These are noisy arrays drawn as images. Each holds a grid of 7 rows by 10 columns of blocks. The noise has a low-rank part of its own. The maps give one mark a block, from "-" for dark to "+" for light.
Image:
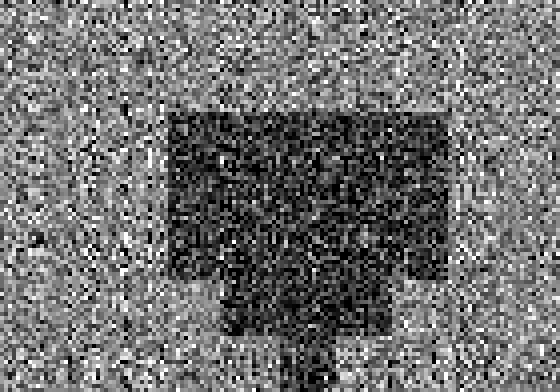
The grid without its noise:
+ + + + + + + + + +
+ + + + + + + + + +
+ + + - - - - - + +
+ + + - - - - - + +
+ + + - - - - - + +
+ + + + - - - + + +
+ + + + + - + + + +
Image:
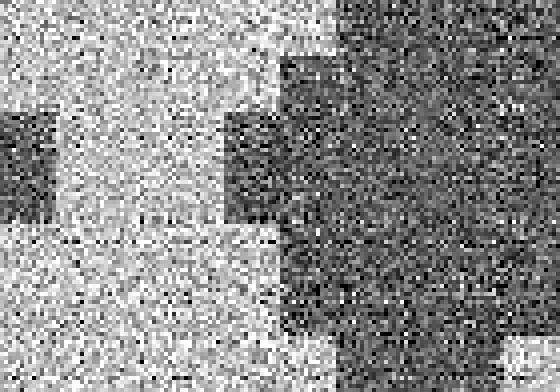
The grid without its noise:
+ + + + + + - - - -
+ + + + + - - - - -
- + + + - - - - - -
- + + + - - - - - -
+ + + + + - - - - -
+ + + + + - - - - -
+ + + + + + - - - +
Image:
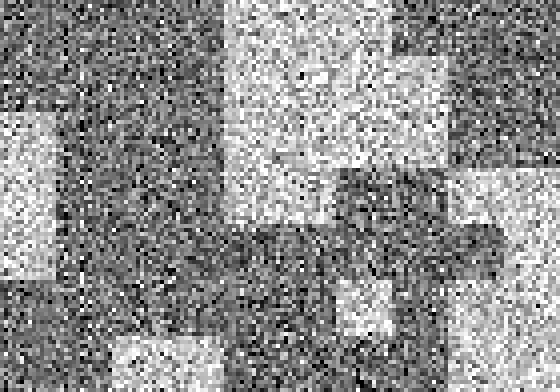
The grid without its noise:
- - - - + + + - - -
- - - - + + + + - -
+ - - - + + + + - -
+ - - - + + - - + +
+ - - - - - - - - +
- - - - - - + - + +
- - + + - - - - + +
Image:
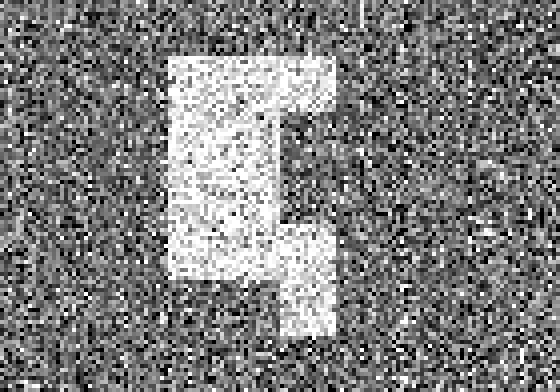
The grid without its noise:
- - - - - - - - - -
- - - + + + - - - -
- - - + + - - - - -
- - - + + - - - - -
- - - + + + - - - -
- - - - - + - - - -
- - - - - - - - - -
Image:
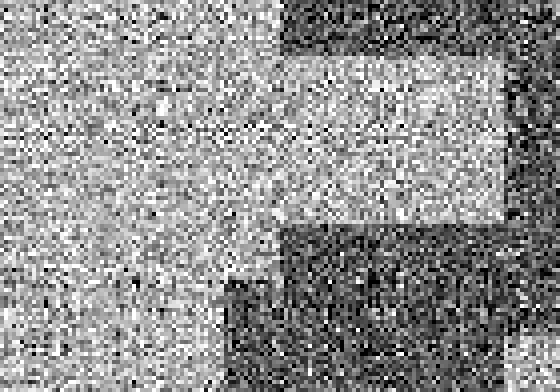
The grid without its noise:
+ + + + + - - - - -
+ + + + + + + + + -
+ + + + + + + + + -
+ + + + + + + + + -
+ + + + + - - - - -
+ + + + - - - - - -
+ + + + - - - - - +
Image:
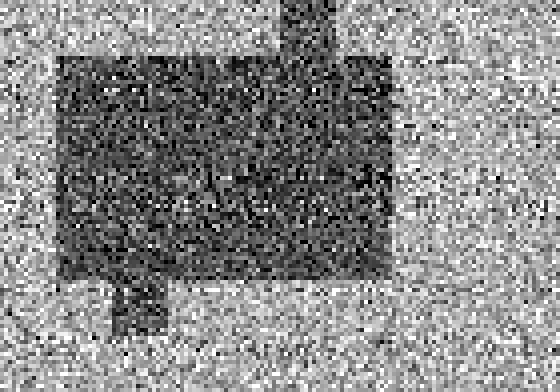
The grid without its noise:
+ + + + + - + + + +
+ - - - - - - + + +
+ - - - - - - + + +
+ - - - - - - + + +
+ - - - - - - + + +
+ + - + + + + + + +
+ + + + + + + + + +
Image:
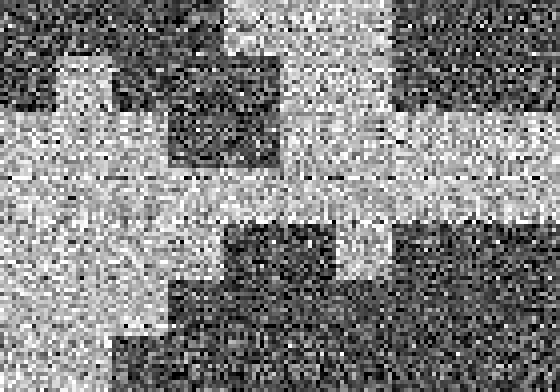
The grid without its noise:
- - - - + + + - - -
- + - - - + + - - -
+ + + - - + + + + +
+ + + + + + + + + +
+ + + + - - + - - -
+ + + - - - - - - -
+ + - - - - - - - -
